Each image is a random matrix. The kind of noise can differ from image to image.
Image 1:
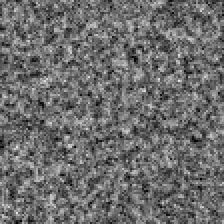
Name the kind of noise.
blotchy
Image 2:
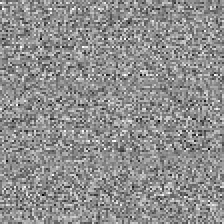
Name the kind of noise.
rows of uneven size
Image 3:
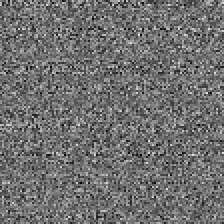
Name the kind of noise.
rows of uneven size
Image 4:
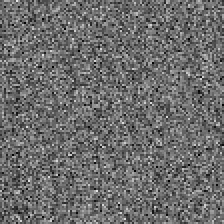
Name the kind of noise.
low rank plus noise
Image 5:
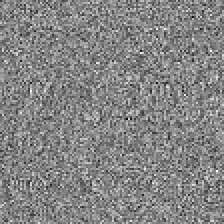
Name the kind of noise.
low rank plus noise
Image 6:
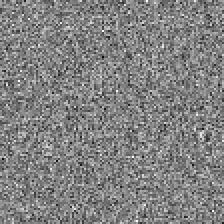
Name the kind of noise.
low rank plus noise
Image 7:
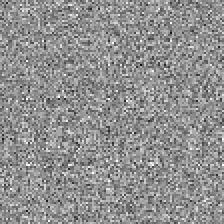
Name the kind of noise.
low rank plus noise
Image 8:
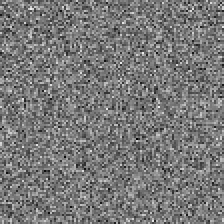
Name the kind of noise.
low rank plus noise
